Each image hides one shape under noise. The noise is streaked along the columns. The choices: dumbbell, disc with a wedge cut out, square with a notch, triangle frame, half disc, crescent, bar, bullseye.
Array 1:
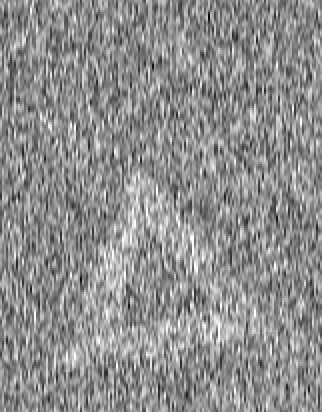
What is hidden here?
light triangle frame
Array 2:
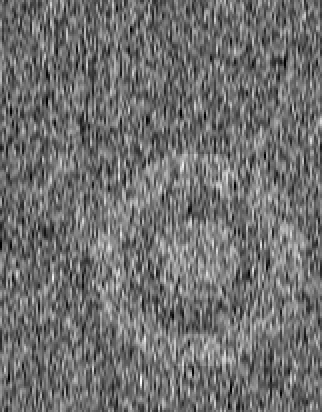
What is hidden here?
light bullseye
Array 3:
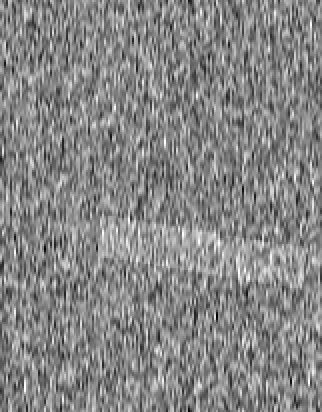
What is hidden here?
light bar
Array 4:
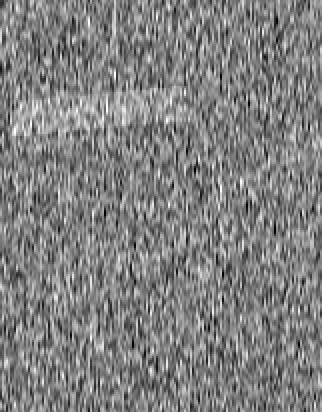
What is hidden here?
light bar
